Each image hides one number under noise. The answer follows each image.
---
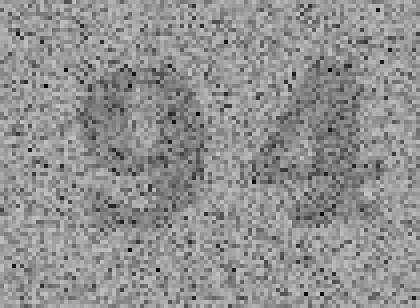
94
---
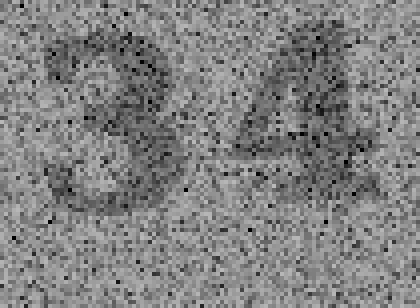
34
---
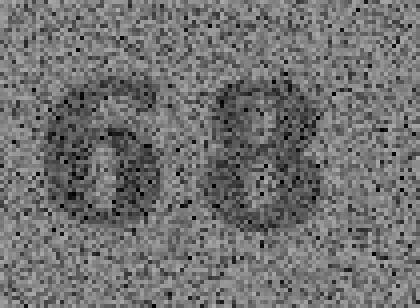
68
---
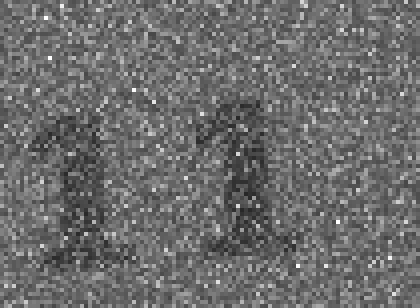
11
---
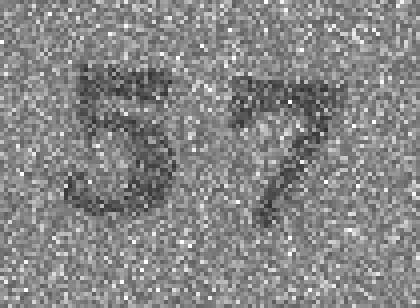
57
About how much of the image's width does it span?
two thirds
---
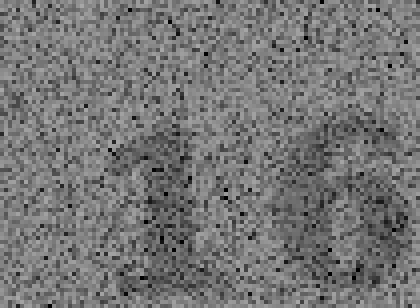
16
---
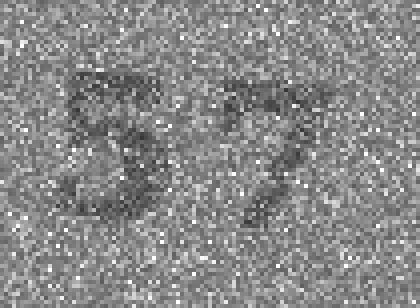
57
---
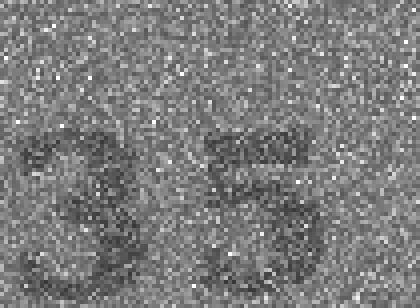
35
